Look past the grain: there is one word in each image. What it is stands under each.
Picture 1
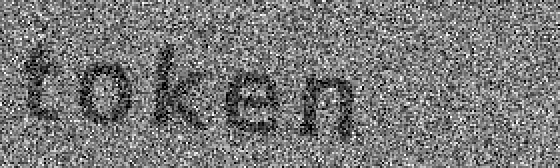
token
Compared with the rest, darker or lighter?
darker
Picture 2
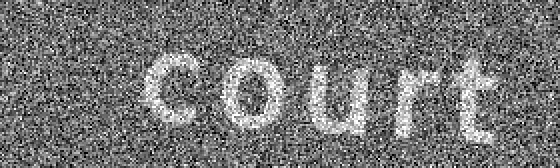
court
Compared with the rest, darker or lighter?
lighter
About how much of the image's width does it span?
two thirds
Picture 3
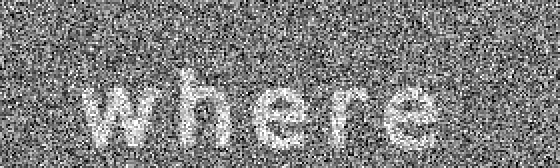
where
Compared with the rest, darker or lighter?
lighter
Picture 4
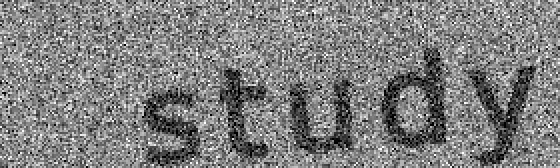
study
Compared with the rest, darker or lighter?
darker
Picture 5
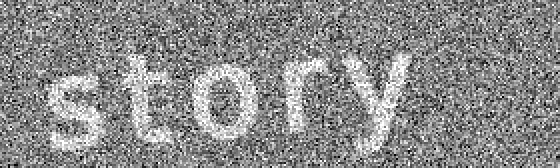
story
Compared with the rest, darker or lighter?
lighter
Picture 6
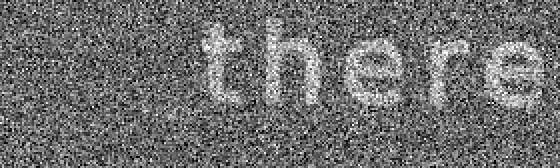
there
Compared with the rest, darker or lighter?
lighter
